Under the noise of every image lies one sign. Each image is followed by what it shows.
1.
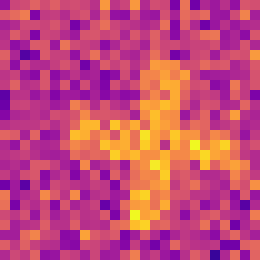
plus sign
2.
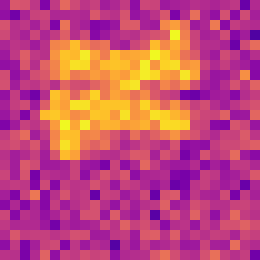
not-equal sign
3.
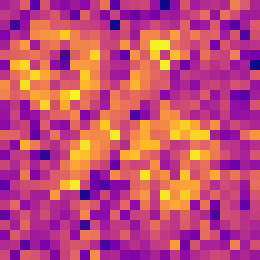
percent sign
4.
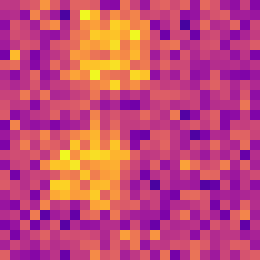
colon
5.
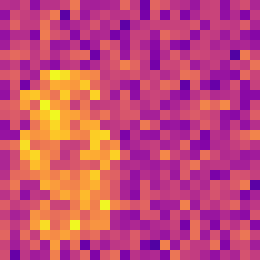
section sign
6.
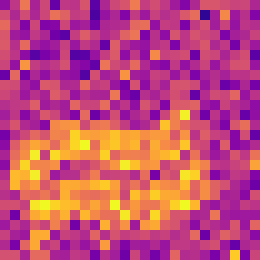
approximately sign
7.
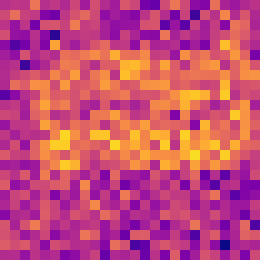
approximately sign
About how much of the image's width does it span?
nearly all
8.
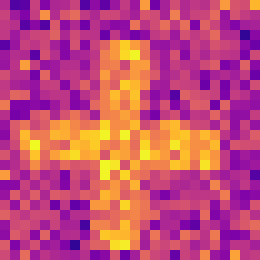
plus sign
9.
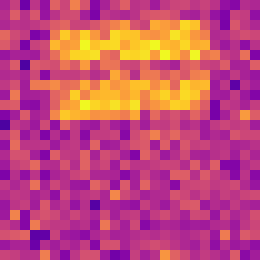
equals sign
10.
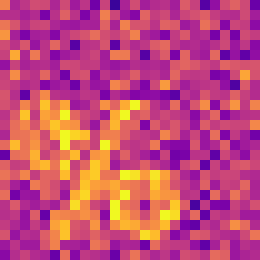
percent sign
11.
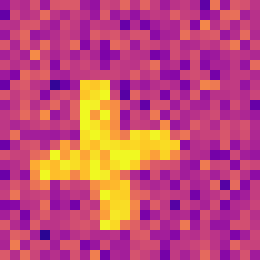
plus sign
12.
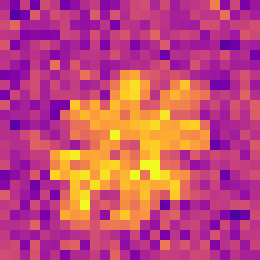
hash sign
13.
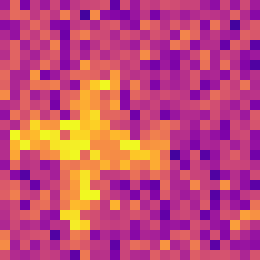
plus sign
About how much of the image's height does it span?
two thirds
